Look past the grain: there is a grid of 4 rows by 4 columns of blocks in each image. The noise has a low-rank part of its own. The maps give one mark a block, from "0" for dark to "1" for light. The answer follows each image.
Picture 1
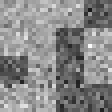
1 1 1 0
1 1 0 1
0 1 0 1
1 1 0 0
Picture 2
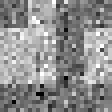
0 1 0 0
1 1 0 1
1 1 0 1
0 0 0 0
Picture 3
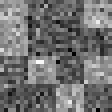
1 0 0 1
1 0 0 0
0 1 0 1
0 0 1 0
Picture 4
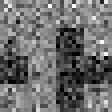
1 1 1 1
1 1 0 1
0 1 0 0
1 1 0 1
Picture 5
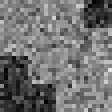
1 1 1 0
1 1 1 1
0 1 1 1
0 0 1 1
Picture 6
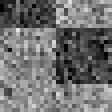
0 0 1 1
1 1 0 0
1 1 0 0
1 1 1 1
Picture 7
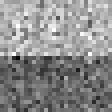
1 1 1 1
1 1 1 1
0 0 0 0
0 0 0 0
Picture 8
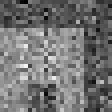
0 0 0 0
1 1 1 0
1 1 1 0
1 0 1 0
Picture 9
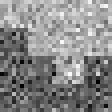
1 1 1 1
0 1 1 1
0 0 1 0
0 0 0 0
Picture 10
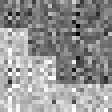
0 0 0 0
1 0 0 0
1 1 0 0
1 1 1 1
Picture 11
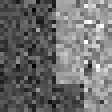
0 0 1 1
0 0 1 1
0 0 1 1
0 0 0 1
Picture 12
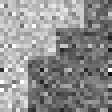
1 1 1 0
1 1 0 0
1 0 0 0
1 0 0 0
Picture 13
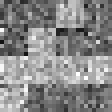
0 0 1 0
0 1 0 0
1 1 1 1
1 0 0 0
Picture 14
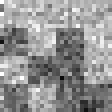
1 1 1 1
0 1 0 1
1 0 0 1
0 1 0 0
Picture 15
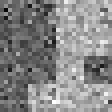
0 0 1 1
0 0 1 1
0 0 1 0
0 1 1 1
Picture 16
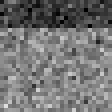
0 0 0 0
1 1 1 1
1 1 1 1
1 1 1 1
